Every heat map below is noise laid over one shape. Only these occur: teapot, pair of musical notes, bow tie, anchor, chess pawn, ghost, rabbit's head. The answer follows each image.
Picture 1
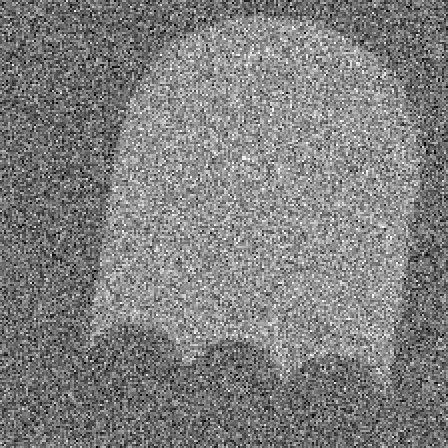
ghost
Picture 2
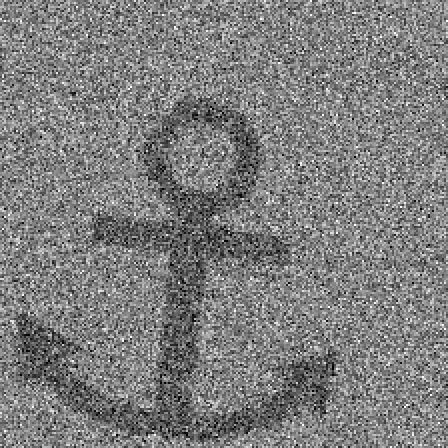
anchor
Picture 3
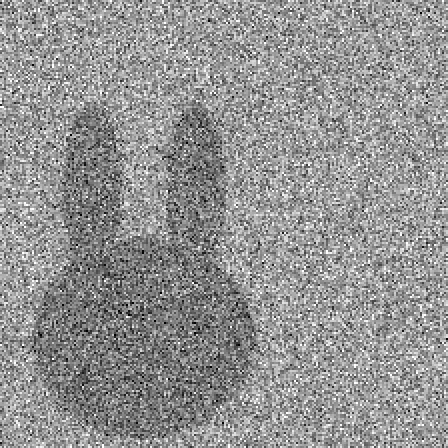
rabbit's head
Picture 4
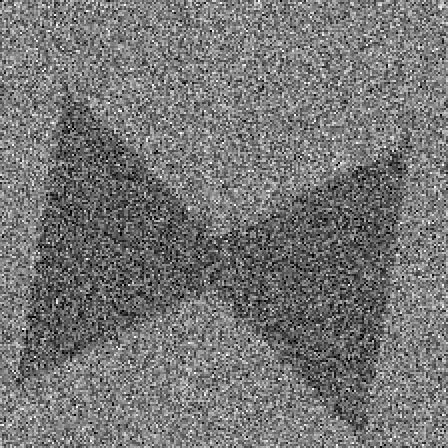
bow tie
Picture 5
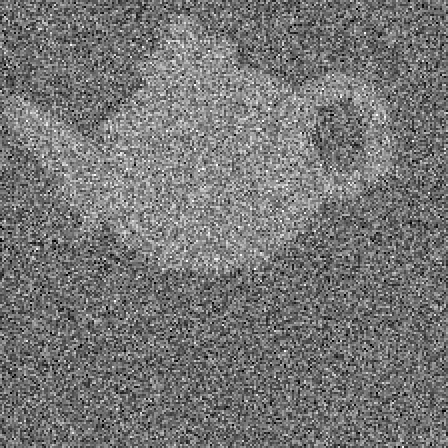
teapot
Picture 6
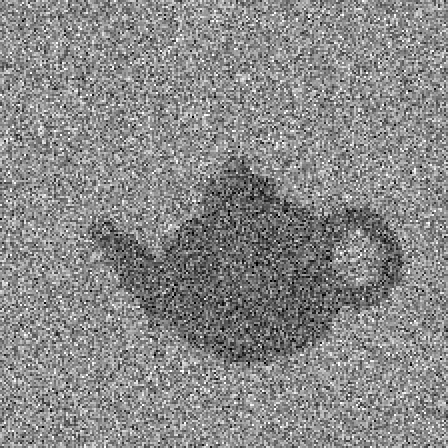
teapot
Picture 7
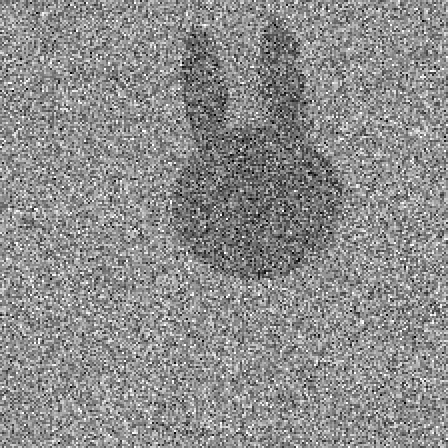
rabbit's head
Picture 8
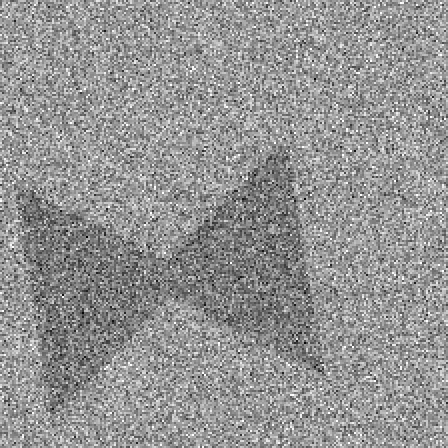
bow tie
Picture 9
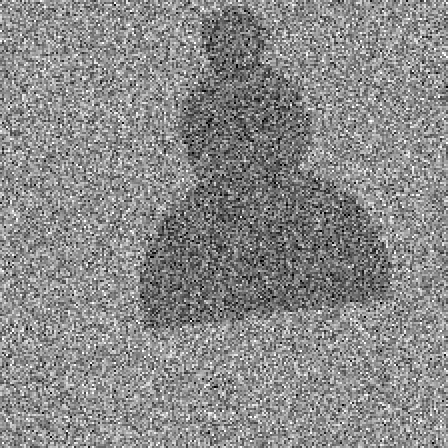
chess pawn
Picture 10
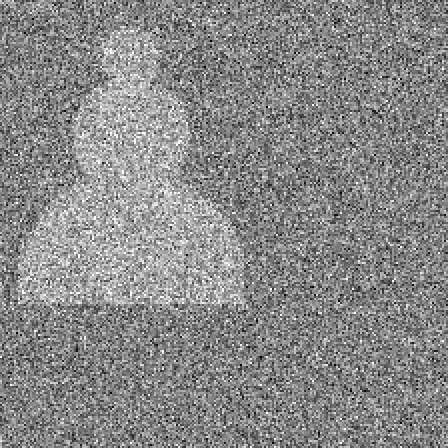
chess pawn
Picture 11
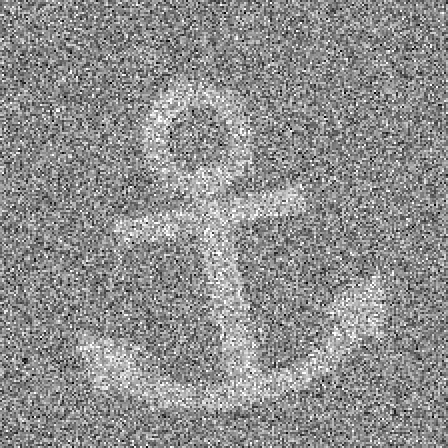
anchor
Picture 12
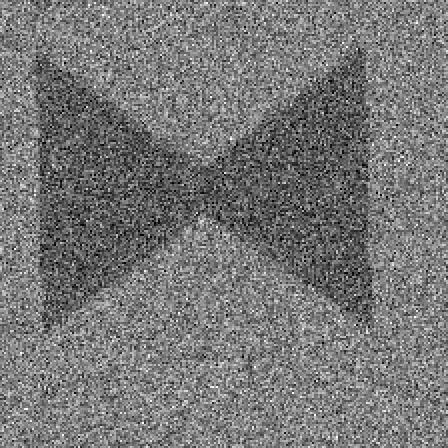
bow tie
